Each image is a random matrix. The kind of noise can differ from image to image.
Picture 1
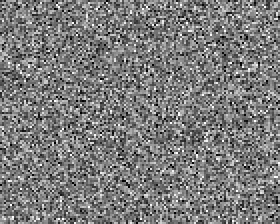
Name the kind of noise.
independent entries
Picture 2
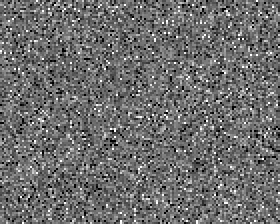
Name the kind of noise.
heavy tails
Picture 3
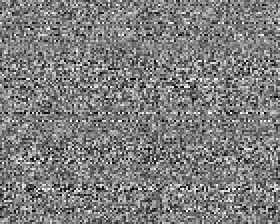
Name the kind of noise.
rows of uneven size
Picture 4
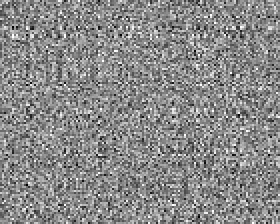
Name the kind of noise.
low rank plus noise
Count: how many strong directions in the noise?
one
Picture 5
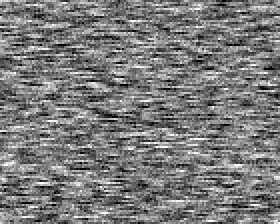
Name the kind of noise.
streaked along the rows
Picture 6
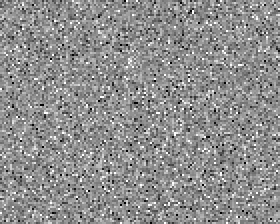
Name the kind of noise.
heavy tails
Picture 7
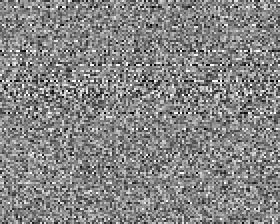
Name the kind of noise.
rows of uneven size
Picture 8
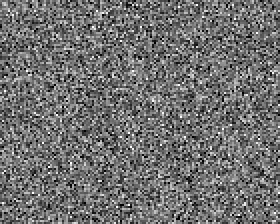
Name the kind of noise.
independent entries
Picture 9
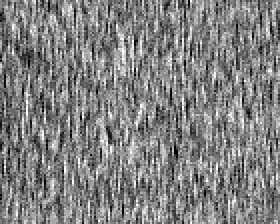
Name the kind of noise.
streaked along the columns
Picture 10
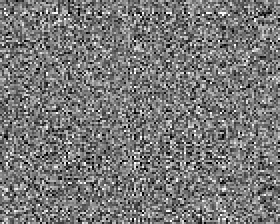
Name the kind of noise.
low rank plus noise
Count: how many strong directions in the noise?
two
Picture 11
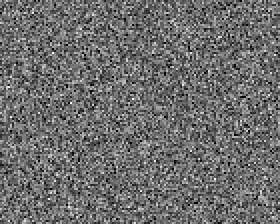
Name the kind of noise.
independent entries
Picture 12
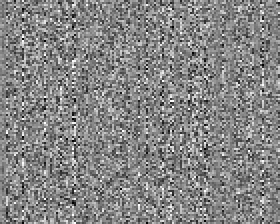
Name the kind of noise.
columns of uneven size
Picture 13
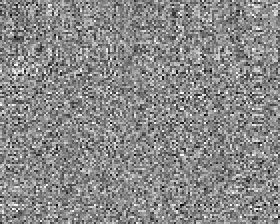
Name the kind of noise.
low rank plus noise
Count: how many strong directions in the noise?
two
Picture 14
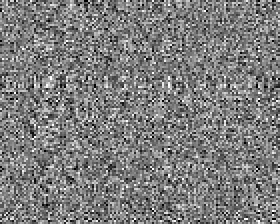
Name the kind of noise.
low rank plus noise
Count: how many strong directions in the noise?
two
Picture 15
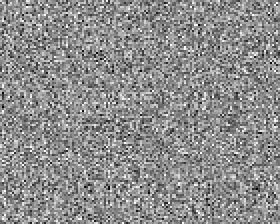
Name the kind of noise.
low rank plus noise
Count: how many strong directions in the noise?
five to eight
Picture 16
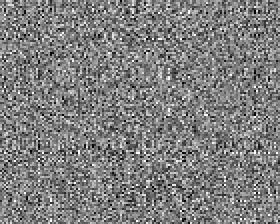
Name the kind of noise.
low rank plus noise
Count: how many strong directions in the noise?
two
